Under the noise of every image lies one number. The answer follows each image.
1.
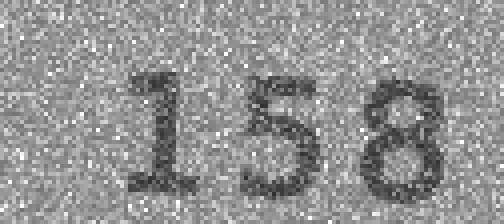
158
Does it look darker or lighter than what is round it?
darker
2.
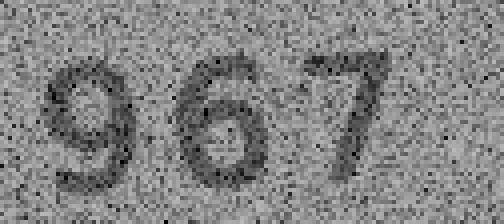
967
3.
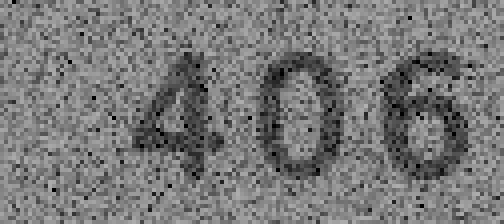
406
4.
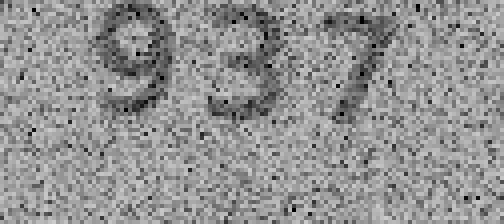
937
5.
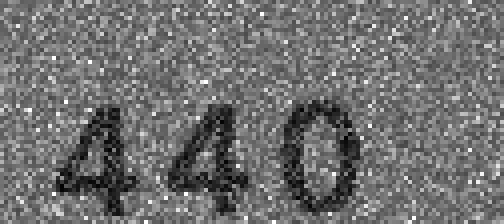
440
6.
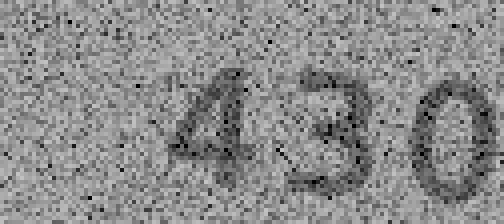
430
